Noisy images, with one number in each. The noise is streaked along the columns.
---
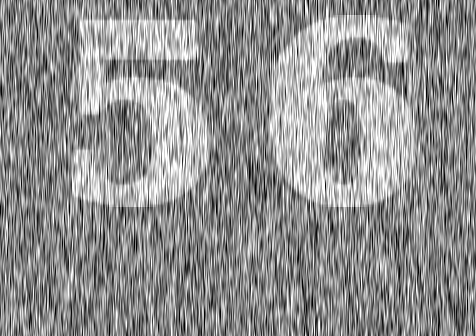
56
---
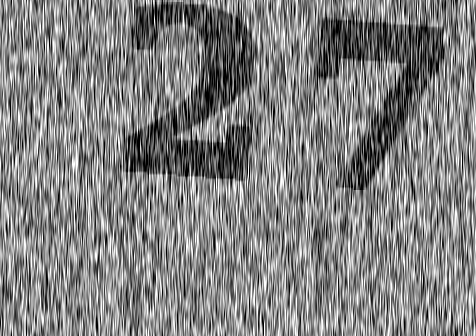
27
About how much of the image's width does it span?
two thirds
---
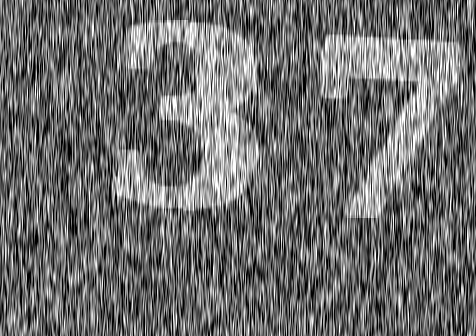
37
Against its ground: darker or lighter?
lighter
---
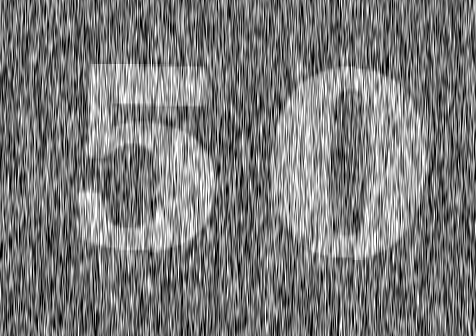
50
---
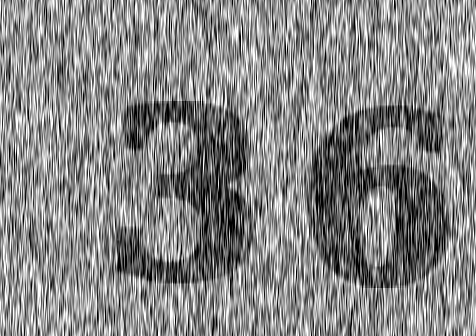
36
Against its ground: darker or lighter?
darker
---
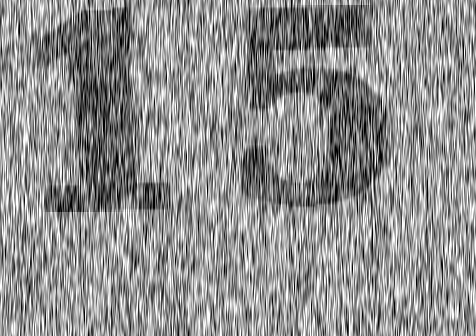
15
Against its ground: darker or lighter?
darker
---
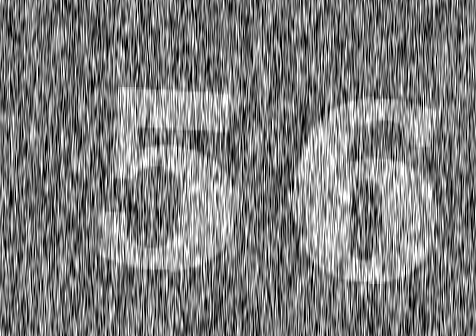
56
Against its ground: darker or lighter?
lighter
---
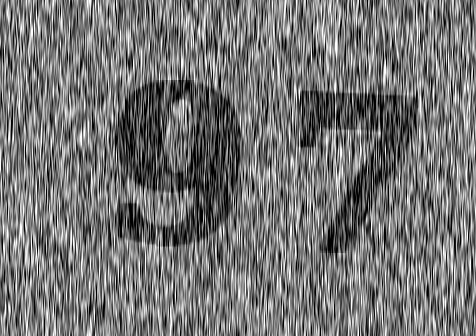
97
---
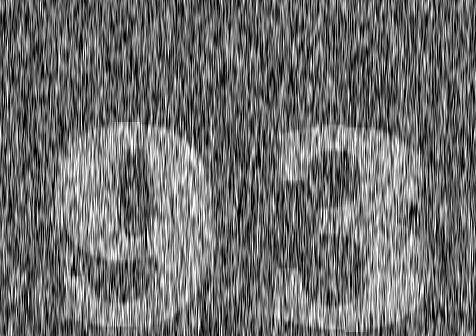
93
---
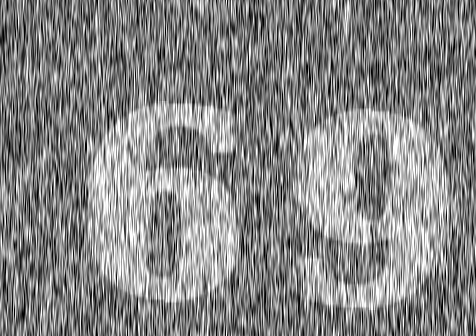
69
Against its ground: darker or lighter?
lighter
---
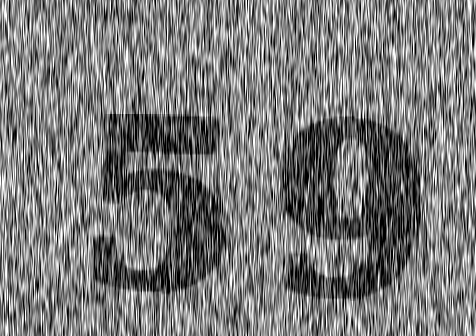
59
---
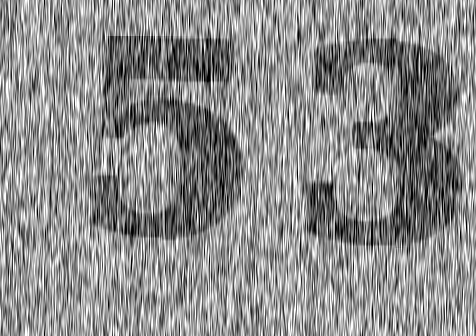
53
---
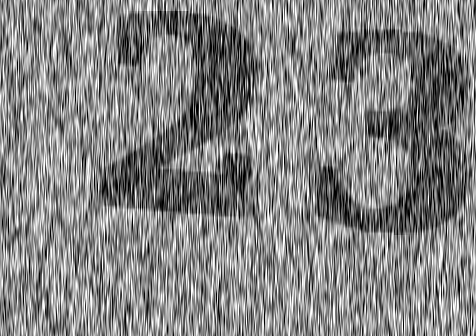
23
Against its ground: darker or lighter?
darker
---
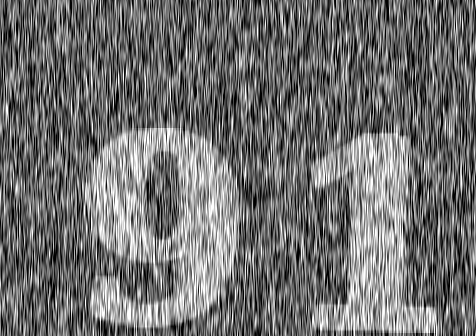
91
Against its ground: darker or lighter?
lighter
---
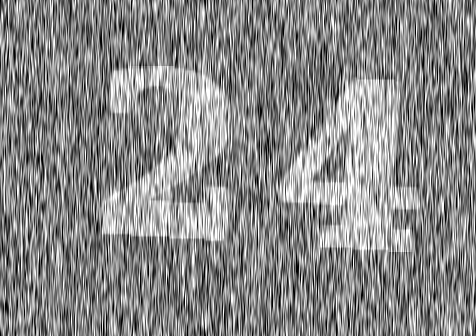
24
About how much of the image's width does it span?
two thirds
